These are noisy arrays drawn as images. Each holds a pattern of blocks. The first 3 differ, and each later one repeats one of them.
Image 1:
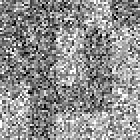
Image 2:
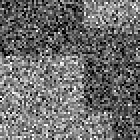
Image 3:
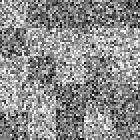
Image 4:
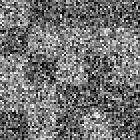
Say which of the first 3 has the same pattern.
3
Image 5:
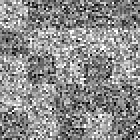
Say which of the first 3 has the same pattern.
3
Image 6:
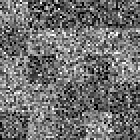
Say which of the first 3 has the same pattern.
3
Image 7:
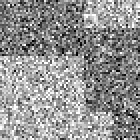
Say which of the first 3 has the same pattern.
2
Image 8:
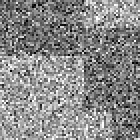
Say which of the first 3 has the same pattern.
2
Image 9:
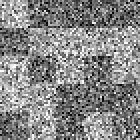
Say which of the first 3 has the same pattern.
3
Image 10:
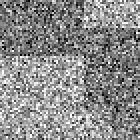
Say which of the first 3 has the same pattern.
2
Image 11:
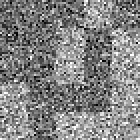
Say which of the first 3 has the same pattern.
1
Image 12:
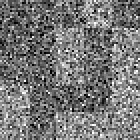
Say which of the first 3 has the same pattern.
1
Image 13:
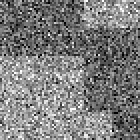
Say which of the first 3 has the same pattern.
2
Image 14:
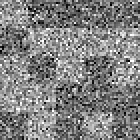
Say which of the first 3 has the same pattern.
3
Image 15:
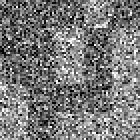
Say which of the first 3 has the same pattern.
1
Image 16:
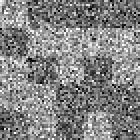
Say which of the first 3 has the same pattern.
3
